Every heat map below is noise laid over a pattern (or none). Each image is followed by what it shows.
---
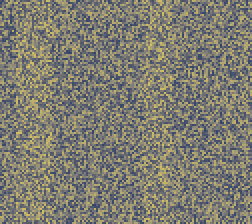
bands of columns
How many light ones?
2
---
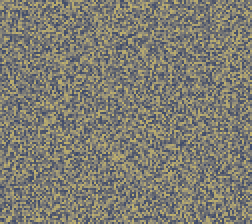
only noise
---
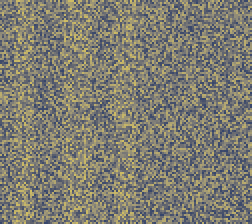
bands of columns
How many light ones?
3
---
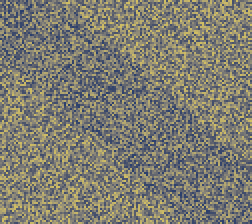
a diagonal band
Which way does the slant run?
top left to bottom right
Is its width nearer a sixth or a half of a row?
a half
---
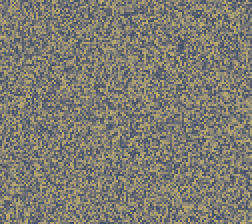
only noise
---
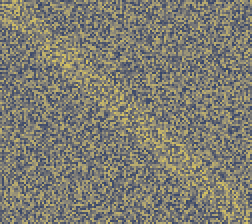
a diagonal band
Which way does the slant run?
top left to bottom right
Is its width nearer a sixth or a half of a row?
a sixth
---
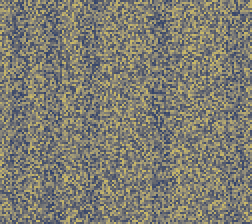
bands of columns
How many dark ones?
5
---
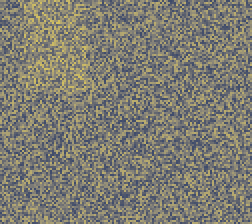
one block
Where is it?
top left
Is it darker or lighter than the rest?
lighter
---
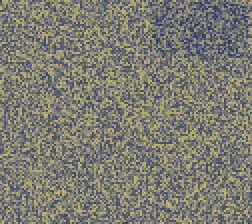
one block
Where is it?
top right
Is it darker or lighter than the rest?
darker
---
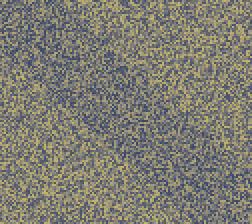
a diagonal band
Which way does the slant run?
top left to bottom right
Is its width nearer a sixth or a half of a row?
a half
